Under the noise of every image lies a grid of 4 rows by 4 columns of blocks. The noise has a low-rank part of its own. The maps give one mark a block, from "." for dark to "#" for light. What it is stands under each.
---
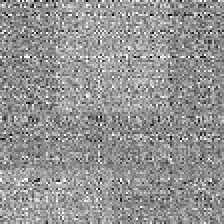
. # # .
. # # .
. . . .
# # . .
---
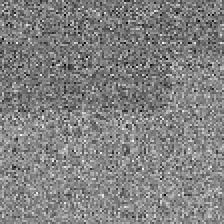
. . . .
. . . #
# # # #
# # # #
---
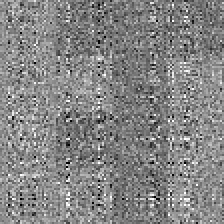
# . . .
# # . #
# . . #
# # . #
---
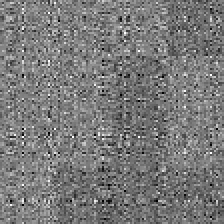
# # # .
# # . #
# # . #
# . . .
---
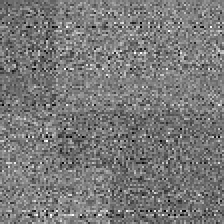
. # # #
. # # #
# . . .
# # . .
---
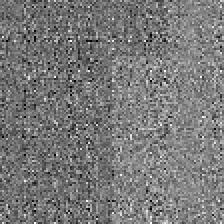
. . . #
. . # #
. . # #
. . # #
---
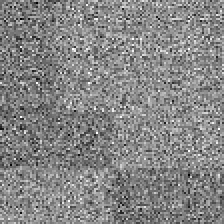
. # # #
. # # #
. . # #
# # . .
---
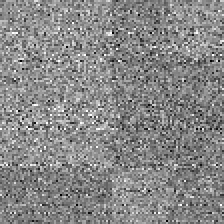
# # . #
# # . .
# # . .
. . # .
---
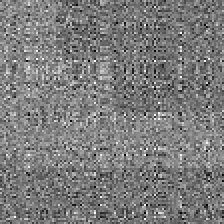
# . . .
# # . .
# # # #
. . . .
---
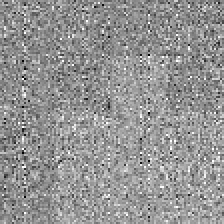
. . . .
. . # .
. # # #
. # # #
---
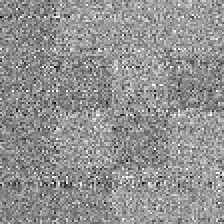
. # # #
. . # .
. # . #
. . # #
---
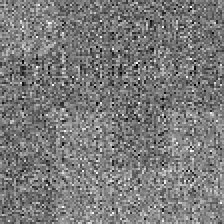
# . . .
. . . .
. # . #
. # # #
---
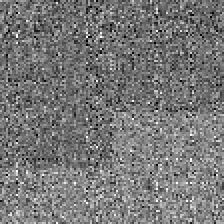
. . . .
. . . .
. . # #
# # # #
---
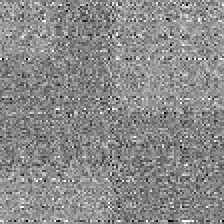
# . # #
. . # #
. . . .
# # . .
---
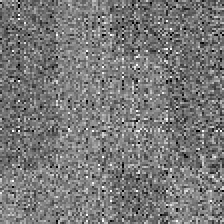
. # . .
. # # .
. # # .
# # . #
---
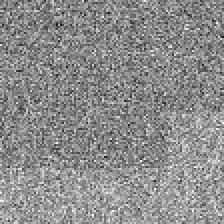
. . . .
. . . .
. . . #
# # # #
